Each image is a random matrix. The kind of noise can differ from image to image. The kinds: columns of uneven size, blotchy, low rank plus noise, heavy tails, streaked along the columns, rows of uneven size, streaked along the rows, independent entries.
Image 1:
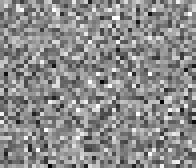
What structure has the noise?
low rank plus noise
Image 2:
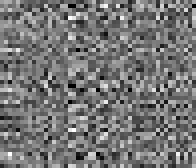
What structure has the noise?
low rank plus noise
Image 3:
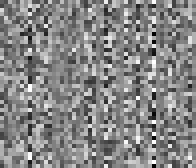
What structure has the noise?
columns of uneven size
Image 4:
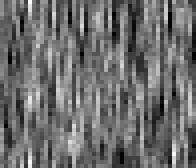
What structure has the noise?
streaked along the columns
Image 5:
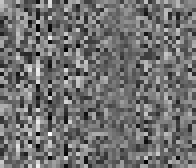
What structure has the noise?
columns of uneven size
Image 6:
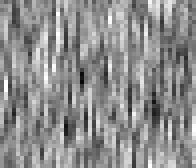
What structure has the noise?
streaked along the columns
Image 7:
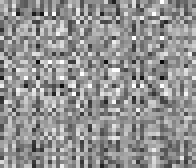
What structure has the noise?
low rank plus noise
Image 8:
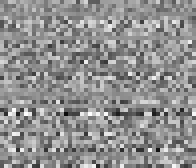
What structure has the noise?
rows of uneven size
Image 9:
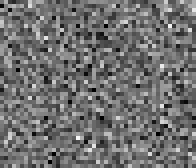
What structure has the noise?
independent entries
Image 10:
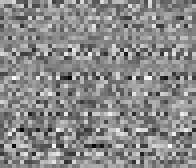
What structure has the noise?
rows of uneven size
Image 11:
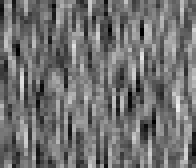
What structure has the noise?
streaked along the columns
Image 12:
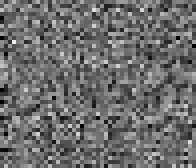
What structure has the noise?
low rank plus noise
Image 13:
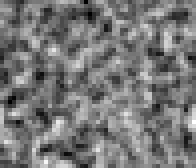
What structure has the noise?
blotchy
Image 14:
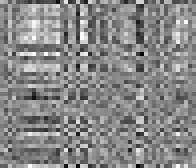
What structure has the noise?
low rank plus noise
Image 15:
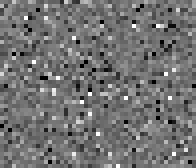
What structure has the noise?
heavy tails
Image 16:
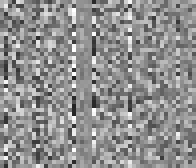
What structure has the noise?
columns of uneven size
